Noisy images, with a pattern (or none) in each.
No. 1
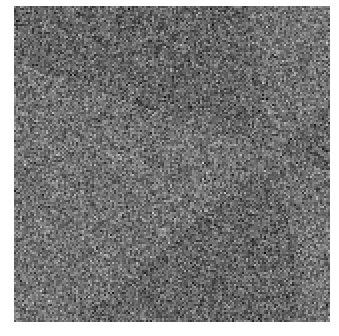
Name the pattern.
spokes from one point
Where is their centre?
middle right
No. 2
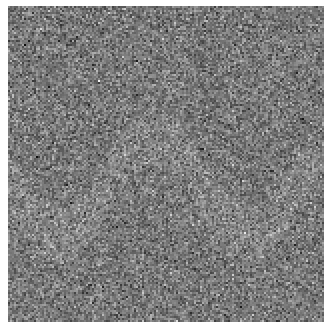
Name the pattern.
a wavy band
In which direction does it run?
left to right
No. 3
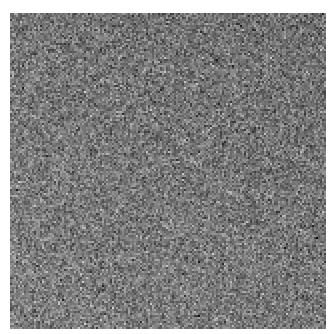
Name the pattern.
a smooth slope
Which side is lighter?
bottom left
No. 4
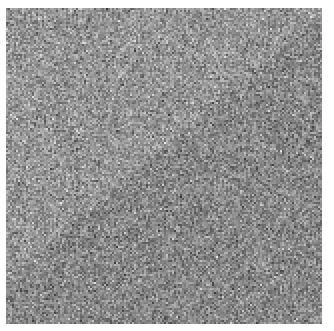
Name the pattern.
a sharp edge
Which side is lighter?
top left
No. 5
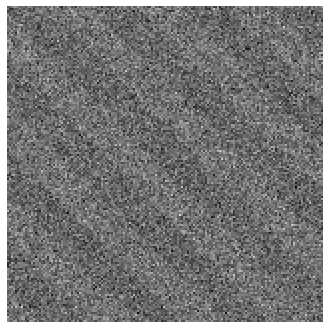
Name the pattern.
diagonal stripes
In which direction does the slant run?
top left to bottom right
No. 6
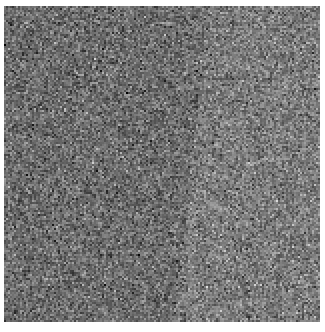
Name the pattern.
a sharp edge
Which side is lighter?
right
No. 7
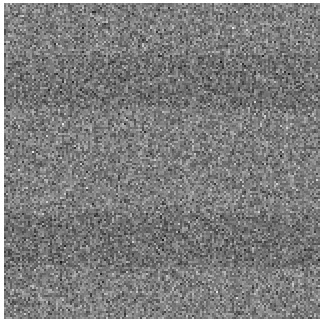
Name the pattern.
horizontal stripes
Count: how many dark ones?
2
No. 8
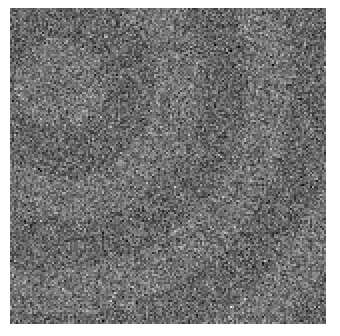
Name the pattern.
rings round one point
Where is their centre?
top left
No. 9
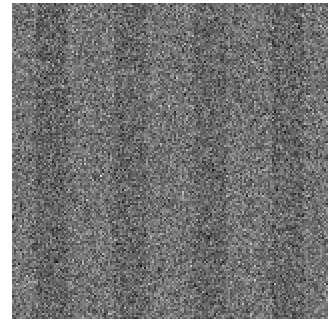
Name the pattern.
vertical stripes
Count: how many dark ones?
4
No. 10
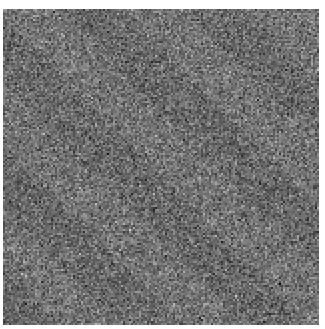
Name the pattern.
diagonal stripes
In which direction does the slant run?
top left to bottom right
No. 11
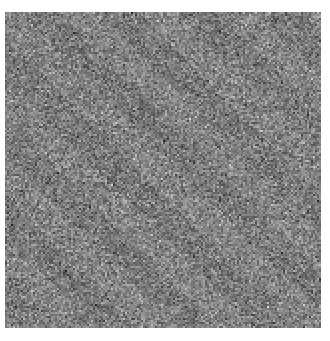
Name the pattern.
diagonal stripes
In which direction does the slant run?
top left to bottom right
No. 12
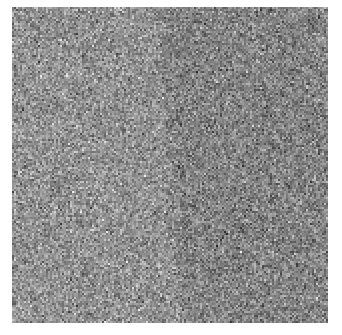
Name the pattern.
a sharp edge
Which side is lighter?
left
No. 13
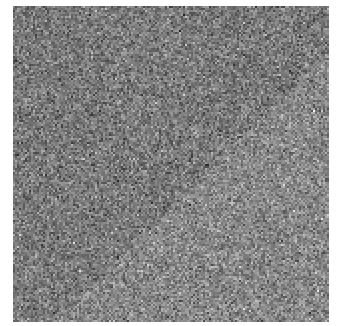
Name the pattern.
a sharp edge
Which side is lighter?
bottom right
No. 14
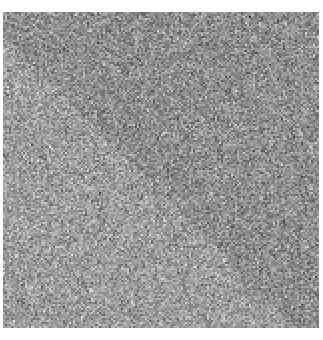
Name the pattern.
a sharp edge
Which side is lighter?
bottom left
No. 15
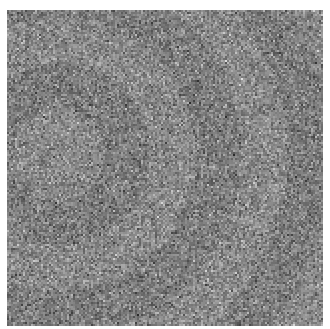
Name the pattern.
rings round one point
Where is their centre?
middle left
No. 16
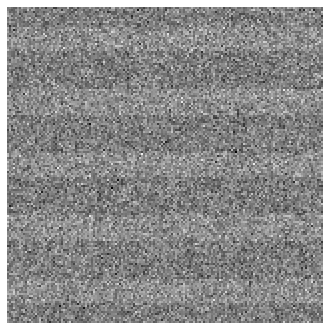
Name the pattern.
horizontal stripes
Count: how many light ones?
5
